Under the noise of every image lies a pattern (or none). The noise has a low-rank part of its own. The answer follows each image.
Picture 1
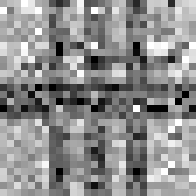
bands of rows crossing bands of columns
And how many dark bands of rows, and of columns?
1 and 3
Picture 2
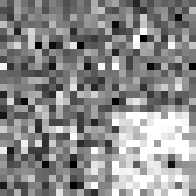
one block
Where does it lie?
bottom right
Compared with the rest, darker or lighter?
lighter
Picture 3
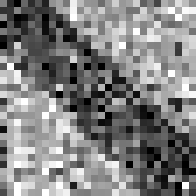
a diagonal band
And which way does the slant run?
top left to bottom right
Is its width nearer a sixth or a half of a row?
a half
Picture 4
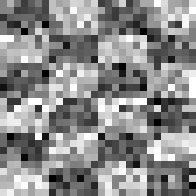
a checkerboard
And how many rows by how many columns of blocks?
6 by 4
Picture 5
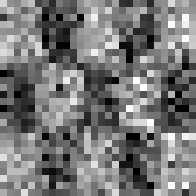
a checkerboard
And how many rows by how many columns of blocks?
3 by 5
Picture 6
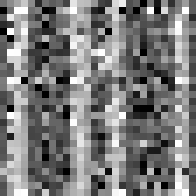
bands of columns
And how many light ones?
4
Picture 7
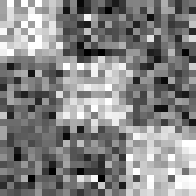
blocks along the diagonal
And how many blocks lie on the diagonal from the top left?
3
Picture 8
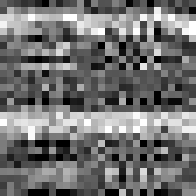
bands of rows
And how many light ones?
2
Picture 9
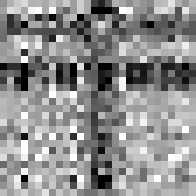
bands of rows crossing bands of columns
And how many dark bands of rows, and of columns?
2 and 1
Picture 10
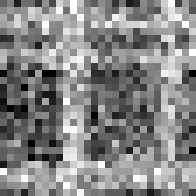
bands of rows crossing bands of columns
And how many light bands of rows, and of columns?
3 and 2
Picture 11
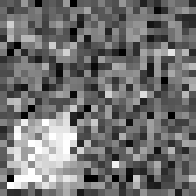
one block
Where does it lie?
bottom left
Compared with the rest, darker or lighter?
lighter
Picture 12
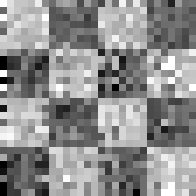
a checkerboard
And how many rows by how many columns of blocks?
4 by 4
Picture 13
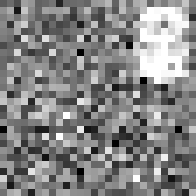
one block
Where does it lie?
top right
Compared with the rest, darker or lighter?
lighter
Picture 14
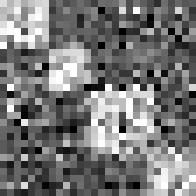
blocks along the diagonal
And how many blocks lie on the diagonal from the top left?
4
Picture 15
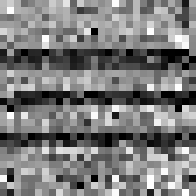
bands of rows
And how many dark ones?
3
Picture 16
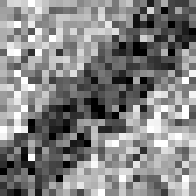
a diagonal band
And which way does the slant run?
bottom left to top right
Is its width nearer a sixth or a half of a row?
a half
